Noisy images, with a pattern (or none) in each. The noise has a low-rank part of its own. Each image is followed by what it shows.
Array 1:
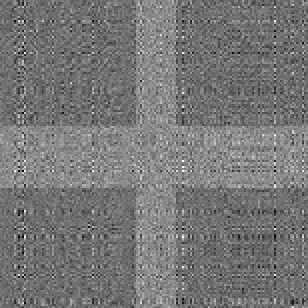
bands of rows crossing bands of columns
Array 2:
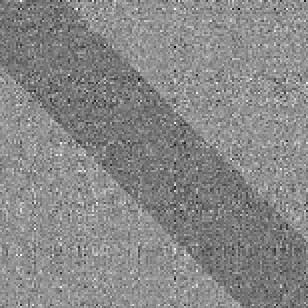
a diagonal band
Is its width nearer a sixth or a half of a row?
a half
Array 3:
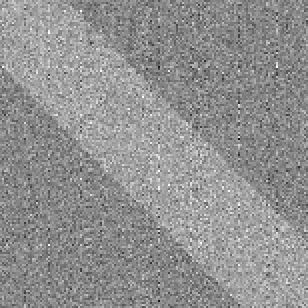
a diagonal band
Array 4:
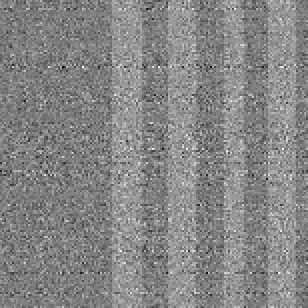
bands of columns
